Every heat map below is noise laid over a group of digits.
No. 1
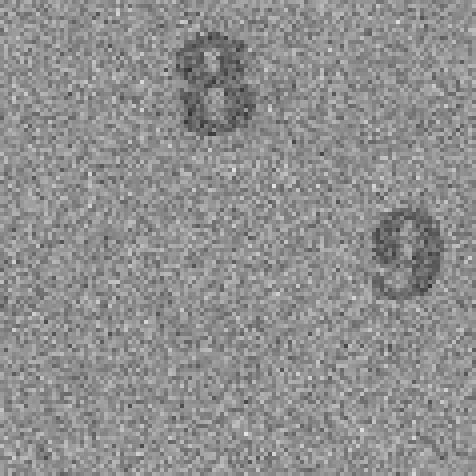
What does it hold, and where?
top middle: 8; middle right: 9
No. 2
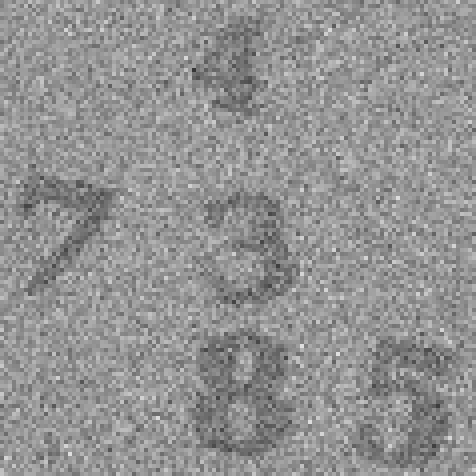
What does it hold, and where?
top middle: 4; middle left: 7; centre: 3; bottom middle: 8; bottom right: 5
